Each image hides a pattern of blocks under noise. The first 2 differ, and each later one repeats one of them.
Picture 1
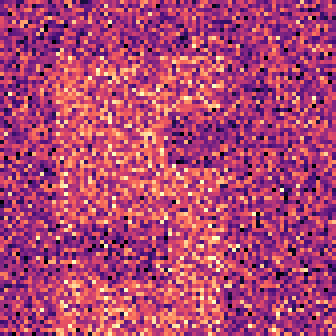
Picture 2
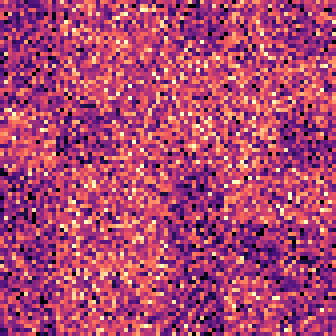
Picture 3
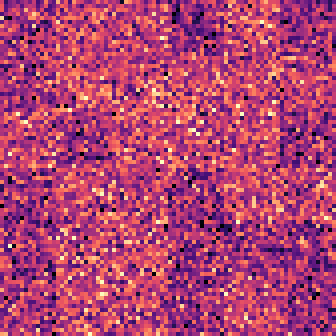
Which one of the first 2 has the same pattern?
2
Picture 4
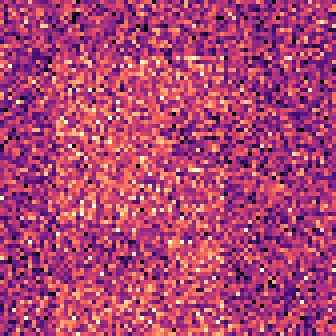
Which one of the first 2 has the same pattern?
1
